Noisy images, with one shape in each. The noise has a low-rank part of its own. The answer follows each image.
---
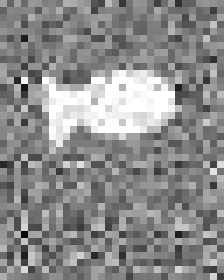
light fish
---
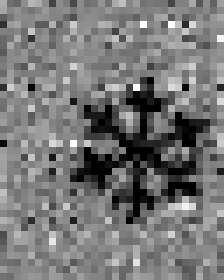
dark snowflake
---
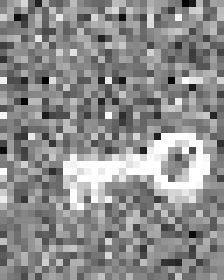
light key
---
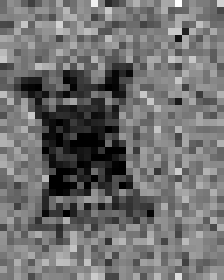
dark chess rook
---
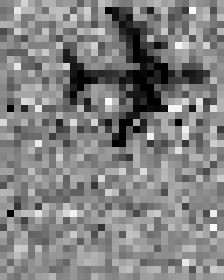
dark airplane
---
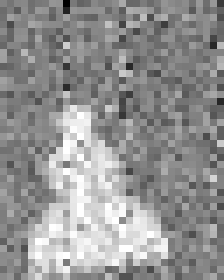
light chess pawn
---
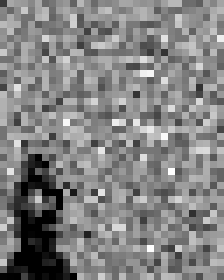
dark chess bishop, bottom left
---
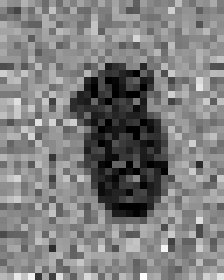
dark footprint
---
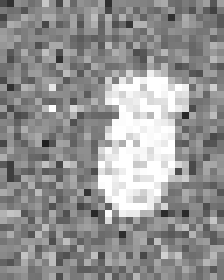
light footprint
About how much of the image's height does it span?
half
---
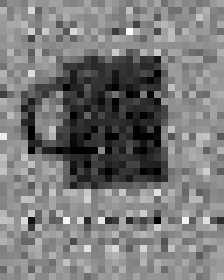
dark cup
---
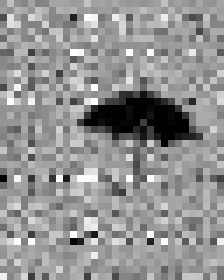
dark umbrella
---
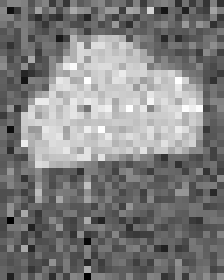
light cloud
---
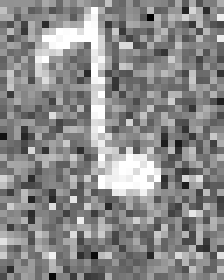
light musical note
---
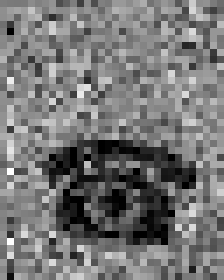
dark telephone
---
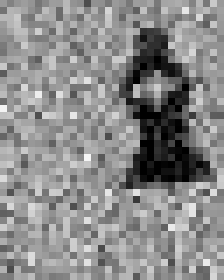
dark chess bishop
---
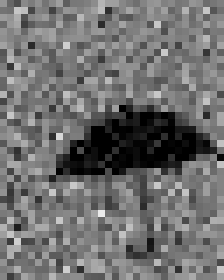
dark umbrella
